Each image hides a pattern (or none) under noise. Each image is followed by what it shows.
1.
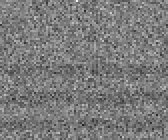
bands of rows
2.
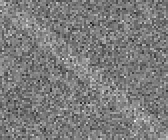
a diagonal band
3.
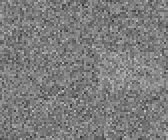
one block
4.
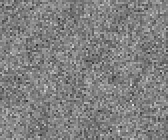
a checkerboard
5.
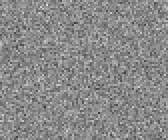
only noise
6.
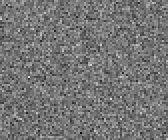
only noise
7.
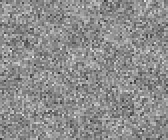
a checkerboard
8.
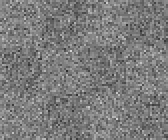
a checkerboard
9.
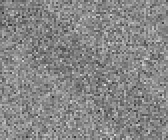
a diagonal band
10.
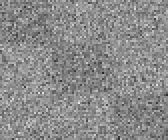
blocks along the diagonal
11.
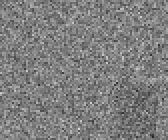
one block
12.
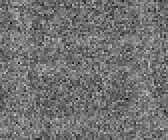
bands of rows crossing bands of columns
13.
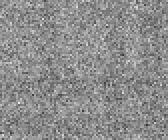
bands of rows crossing bands of columns
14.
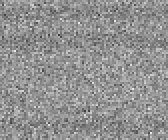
bands of rows
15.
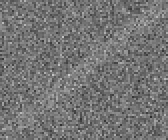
a diagonal band
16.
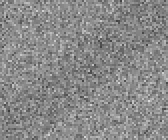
a diagonal band
